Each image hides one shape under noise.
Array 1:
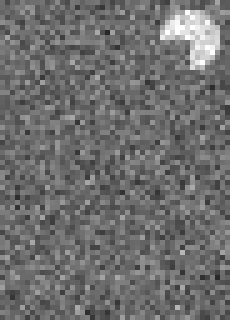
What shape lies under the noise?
disc with a wedge cut out
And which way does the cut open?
down and left
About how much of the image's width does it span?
a quarter
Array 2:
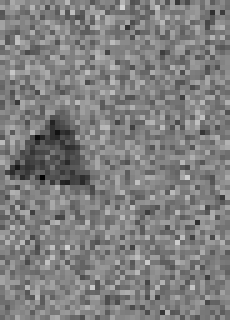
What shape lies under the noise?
triangle
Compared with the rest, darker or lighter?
darker
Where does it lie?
middle left
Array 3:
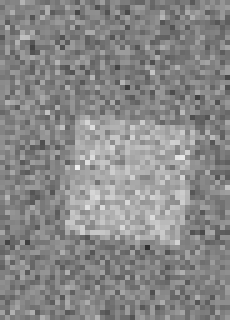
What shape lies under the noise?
square
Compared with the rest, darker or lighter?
lighter
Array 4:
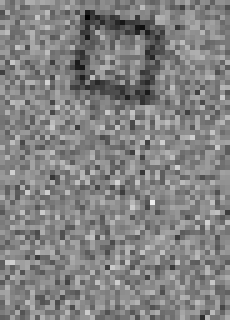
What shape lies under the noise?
square frame
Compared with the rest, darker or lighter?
darker
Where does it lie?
top middle
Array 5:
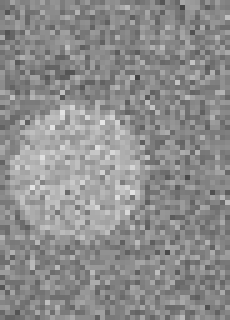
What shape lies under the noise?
disc
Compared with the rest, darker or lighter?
lighter
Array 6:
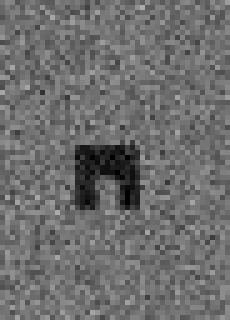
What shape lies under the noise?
square with a notch
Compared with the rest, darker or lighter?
darker
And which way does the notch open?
down
